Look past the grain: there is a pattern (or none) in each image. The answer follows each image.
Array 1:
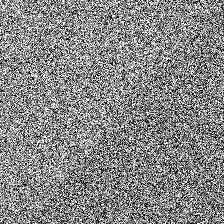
a sharp edge
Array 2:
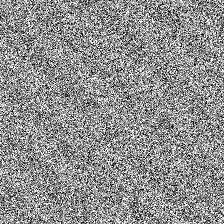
diagonal stripes
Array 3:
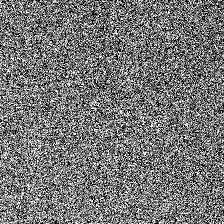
a smooth slope
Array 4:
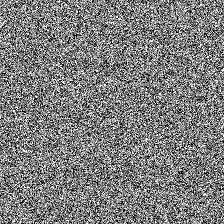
only noise
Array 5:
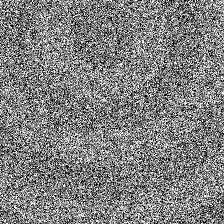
rings round one point
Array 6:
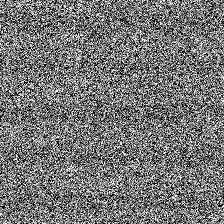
horizontal stripes
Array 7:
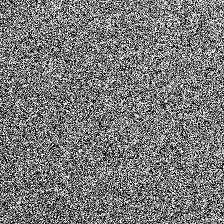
a smooth slope
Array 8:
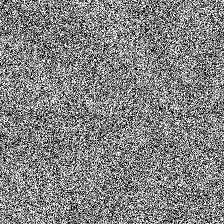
spokes from one point
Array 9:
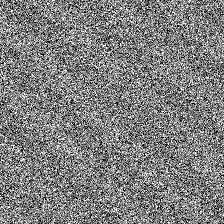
diagonal stripes
